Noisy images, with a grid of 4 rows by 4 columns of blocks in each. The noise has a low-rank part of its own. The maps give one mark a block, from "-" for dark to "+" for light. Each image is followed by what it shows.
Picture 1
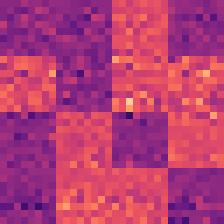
- - + -
+ - + +
- + - +
- + + -
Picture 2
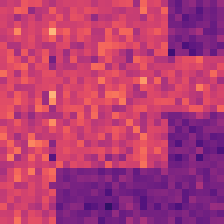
+ + + -
+ + + +
+ + + -
+ - - -
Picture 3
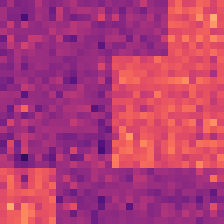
- - - +
- - + +
- - + +
+ - - -
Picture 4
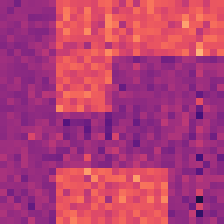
- + + +
- + - -
- - - -
- + + -
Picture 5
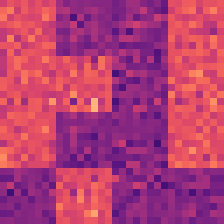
+ - - +
+ + - +
+ - - +
- + - -
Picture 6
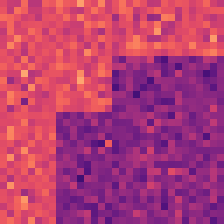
+ + + +
+ + - -
+ - - -
+ - - -
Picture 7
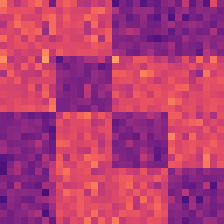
+ + - -
+ - + +
- + - +
- + + -
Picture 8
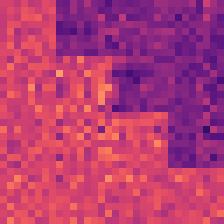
+ - - -
+ + - -
+ + + -
+ + + +
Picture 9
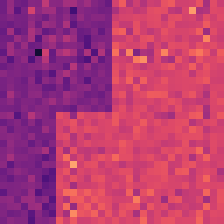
- - + +
- - + +
- + + +
- + + +
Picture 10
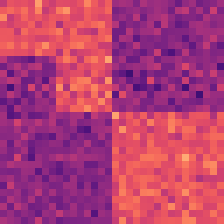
+ + - -
- + - -
- - + +
- - + +
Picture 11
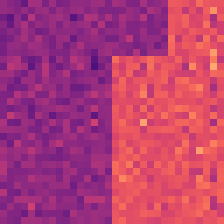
- - - +
- - + +
- - + +
- - + +
